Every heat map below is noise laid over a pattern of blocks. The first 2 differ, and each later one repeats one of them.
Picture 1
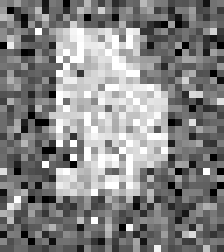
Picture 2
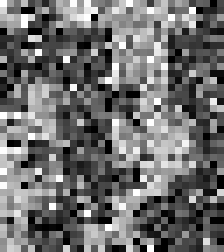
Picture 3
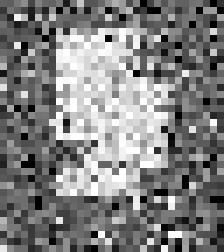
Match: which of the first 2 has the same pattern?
1
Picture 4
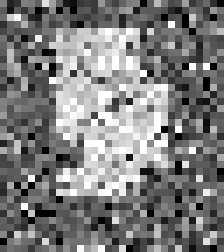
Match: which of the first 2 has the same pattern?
1
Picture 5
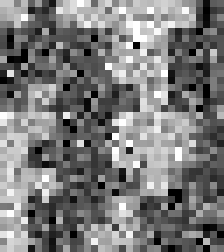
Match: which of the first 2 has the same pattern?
2
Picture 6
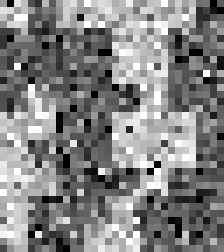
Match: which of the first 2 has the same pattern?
2
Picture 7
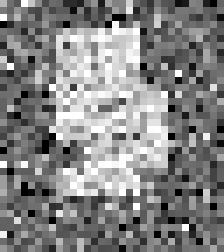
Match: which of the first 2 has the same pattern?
1
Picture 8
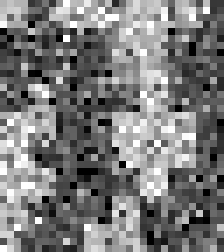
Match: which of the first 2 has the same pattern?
2
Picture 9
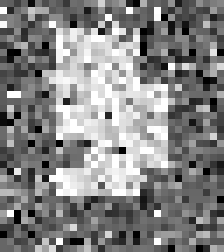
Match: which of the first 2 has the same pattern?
1
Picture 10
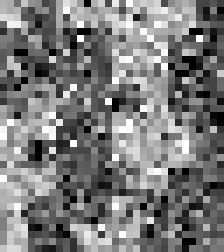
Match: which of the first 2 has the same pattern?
2
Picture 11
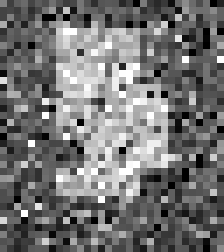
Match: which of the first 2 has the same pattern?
1
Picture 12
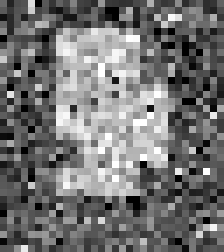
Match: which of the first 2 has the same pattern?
1
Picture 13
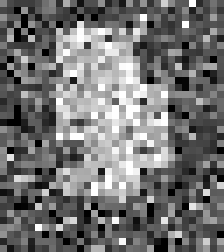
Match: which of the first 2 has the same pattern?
1
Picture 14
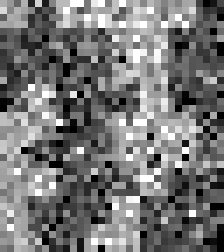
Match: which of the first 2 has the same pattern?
2
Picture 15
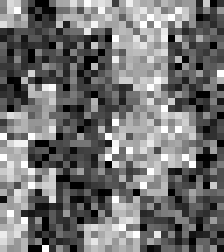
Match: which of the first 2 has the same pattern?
2
